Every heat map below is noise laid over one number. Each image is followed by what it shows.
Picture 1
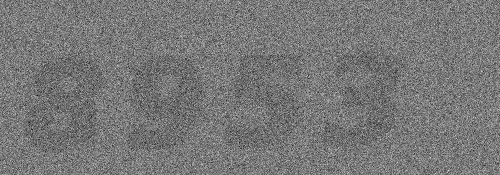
8953
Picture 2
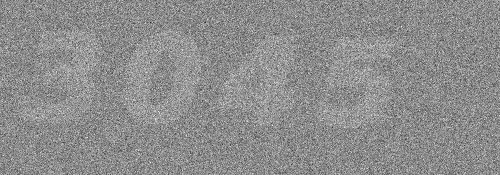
3045
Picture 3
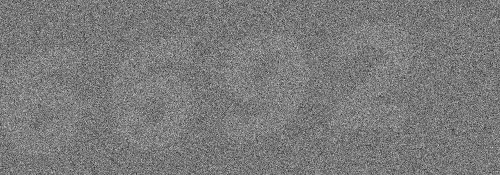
6692
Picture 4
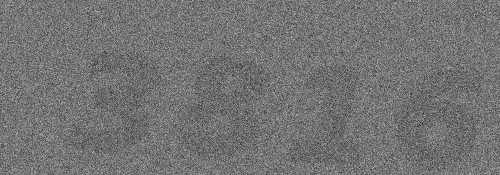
3816
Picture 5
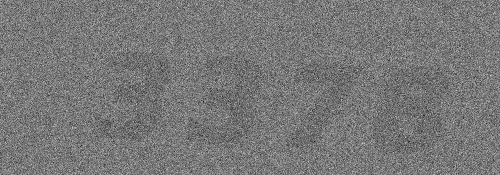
3378
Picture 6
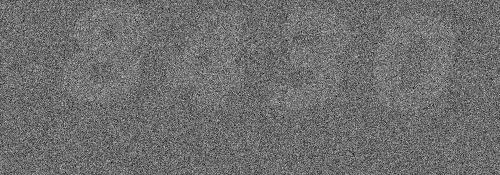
8430
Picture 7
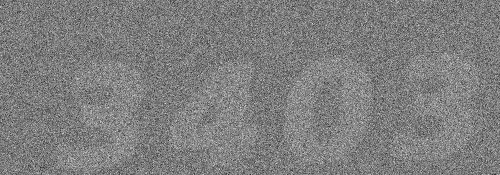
3403
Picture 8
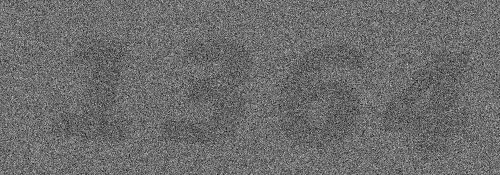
1364
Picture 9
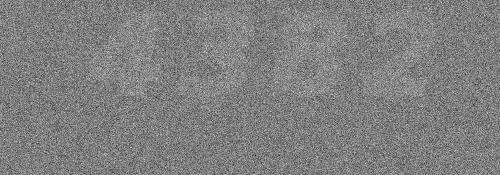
4382
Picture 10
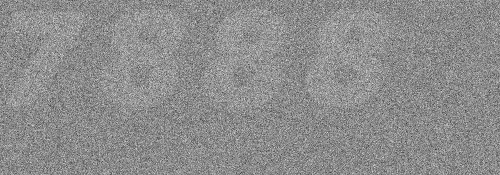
7888
